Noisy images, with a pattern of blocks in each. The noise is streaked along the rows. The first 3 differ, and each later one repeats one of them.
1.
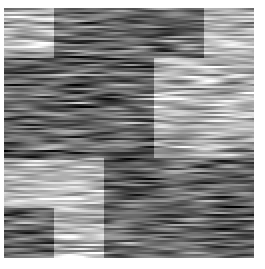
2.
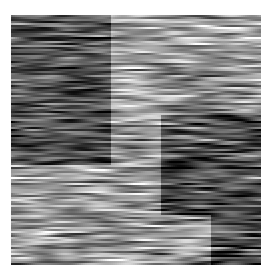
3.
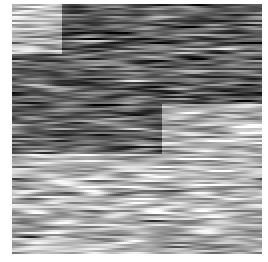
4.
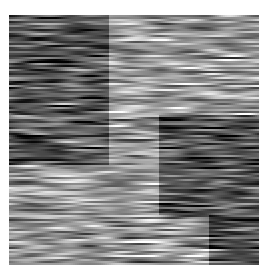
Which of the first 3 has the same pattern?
2
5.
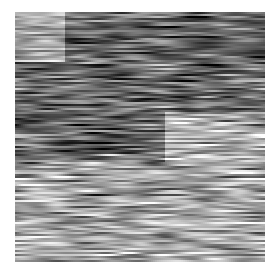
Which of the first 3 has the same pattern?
3
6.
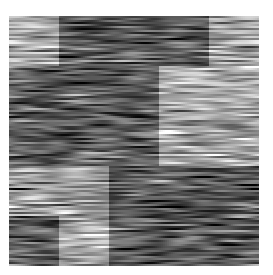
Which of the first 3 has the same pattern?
1
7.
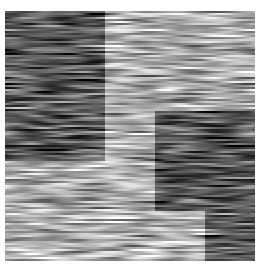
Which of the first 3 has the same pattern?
2
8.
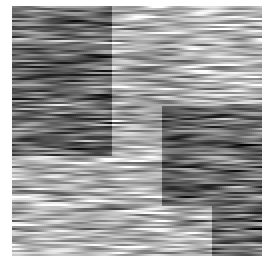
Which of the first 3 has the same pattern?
2
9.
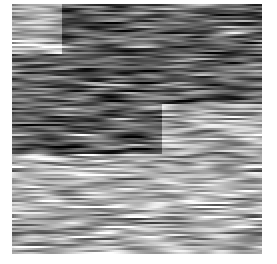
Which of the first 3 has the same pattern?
3
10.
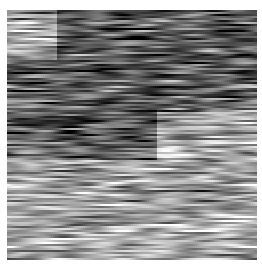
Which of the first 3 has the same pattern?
3
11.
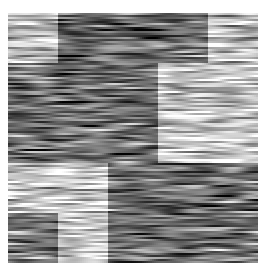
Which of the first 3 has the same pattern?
1
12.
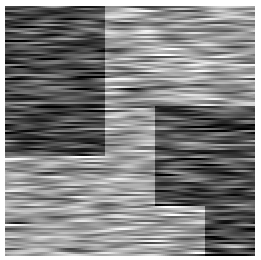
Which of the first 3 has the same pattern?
2
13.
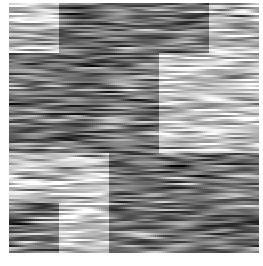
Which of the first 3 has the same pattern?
1
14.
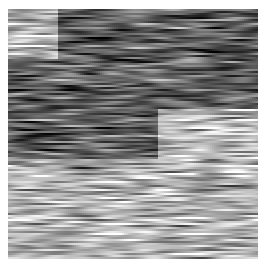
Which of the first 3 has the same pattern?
3
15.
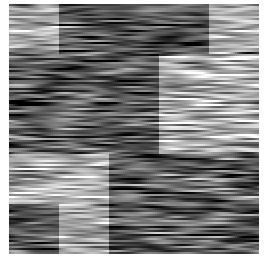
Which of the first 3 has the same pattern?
1
